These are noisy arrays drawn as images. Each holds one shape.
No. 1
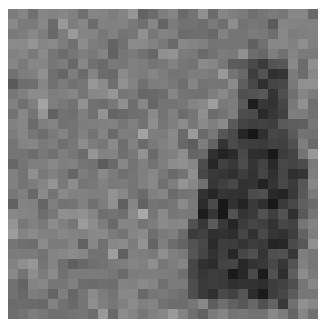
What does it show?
dark bottle
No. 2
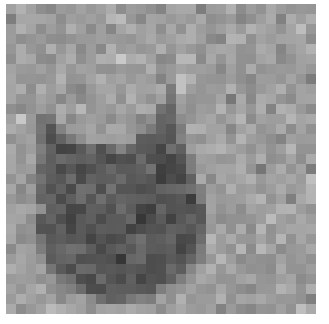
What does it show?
dark cat's head
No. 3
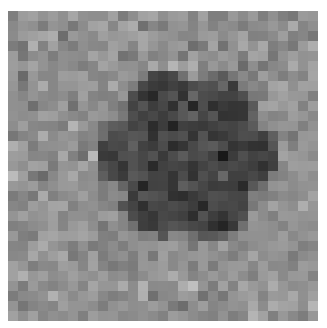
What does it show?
dark flower
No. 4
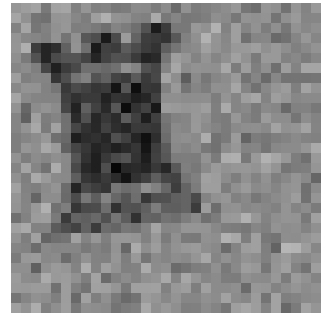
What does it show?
dark chess rook
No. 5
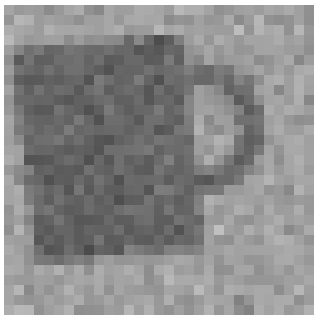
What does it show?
dark cup
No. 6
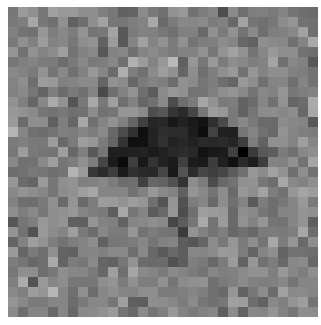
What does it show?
dark umbrella
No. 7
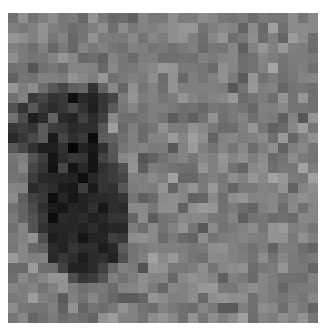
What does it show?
dark footprint
